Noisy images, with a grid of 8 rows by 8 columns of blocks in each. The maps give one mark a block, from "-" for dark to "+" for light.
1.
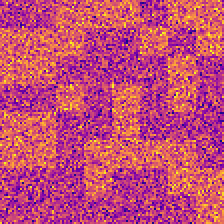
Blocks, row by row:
- - + + + - + +
+ + + - - + - +
+ + - - - - + -
- - + - + - + -
+ + - - + - - -
+ + - + + + + -
- - - + - - + +
- - - - - - - +
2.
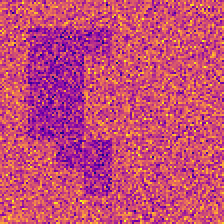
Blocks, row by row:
+ + + + + + + +
+ - - - + + + +
+ - - + + + + +
+ - - + + + + +
+ - - + + + + +
+ + - - + + + +
+ + + - + + + +
+ + + + + + + +
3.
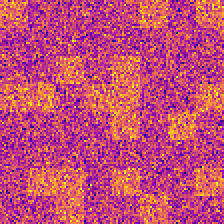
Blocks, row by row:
+ - - - - + - +
- - - - - - - -
- - + - + - - -
+ + - + + - - +
- - - - + - + -
- - - - - - - -
- + + - + - - +
- - + - - + - -
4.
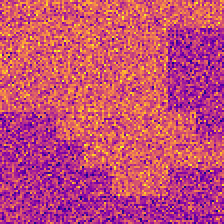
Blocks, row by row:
+ + + + + + + +
+ + + + + + - -
+ + + + + + - -
+ + + + + + - -
- - + + + + + -
- - - + + + + +
- - - - + + - -
- - - - - - - -
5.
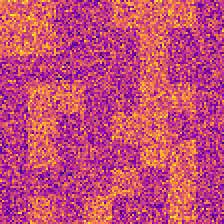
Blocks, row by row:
+ + - - + + + -
+ + - - - + - -
- - - - - + - -
- + + - - + + -
- + - - + + - -
- + - - - + + -
- - - - + - + -
- + - + - - + -
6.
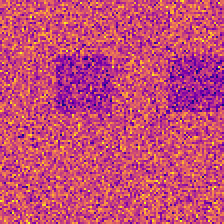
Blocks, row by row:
+ + + + + + + +
+ + + + + + + +
+ + - - + + - -
+ + - - + + - -
+ + + + + + + +
+ + + + + + + +
+ + + + + + + +
+ + + + + + + +
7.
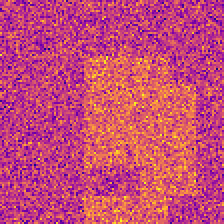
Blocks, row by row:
- - - - - - - -
- - - - - - - -
- - - + + + - -
- - - + + + + -
- - - + + + + -
- - - + + + + -
- - - - - + + -
- - - + + + - -
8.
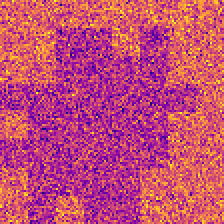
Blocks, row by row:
+ + + + + + + +
+ + - - + - + +
+ + - - - - + +
- - - - - - - +
+ - - - - - + +
- - - - - - + +
+ - - - - + + +
+ - + - - + + +
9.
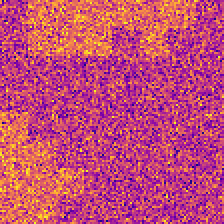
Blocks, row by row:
- + + + + + + -
- + + + - + - -
- - - - - - - -
- - - - - - - -
+ - - - - - - -
+ + - - - - - -
+ + + - - - - -
+ + - - - - - -
